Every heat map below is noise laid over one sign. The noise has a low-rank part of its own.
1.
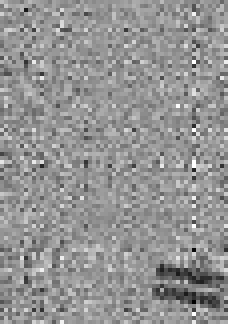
equals sign
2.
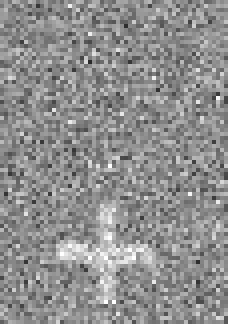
plus sign
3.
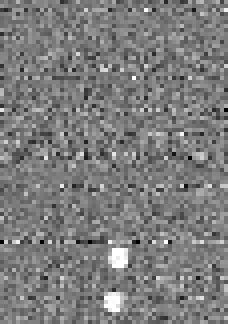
colon
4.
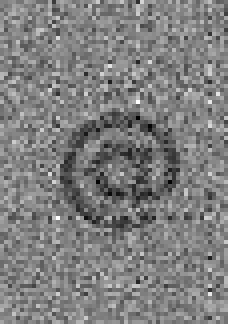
at sign
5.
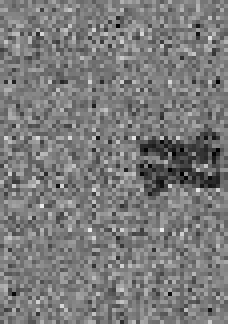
not-equal sign
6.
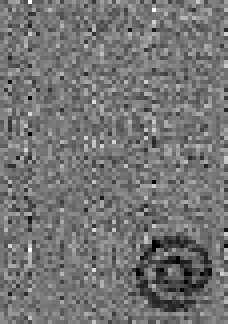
at sign
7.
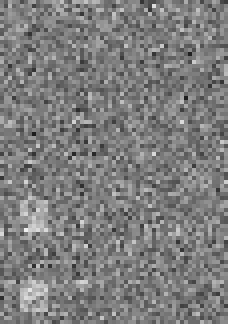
colon
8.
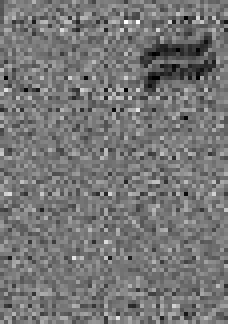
approximately sign
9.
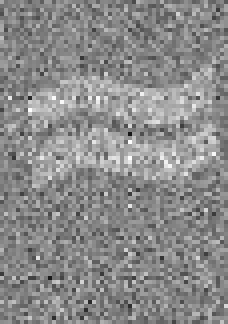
approximately sign
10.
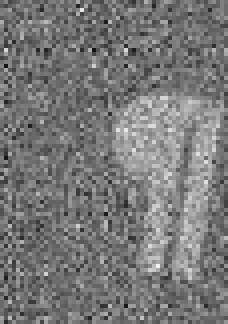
pilcrow
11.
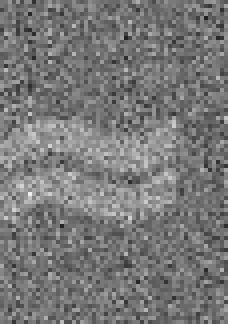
approximately sign
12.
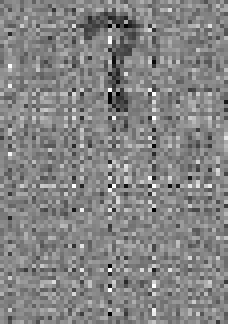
question mark
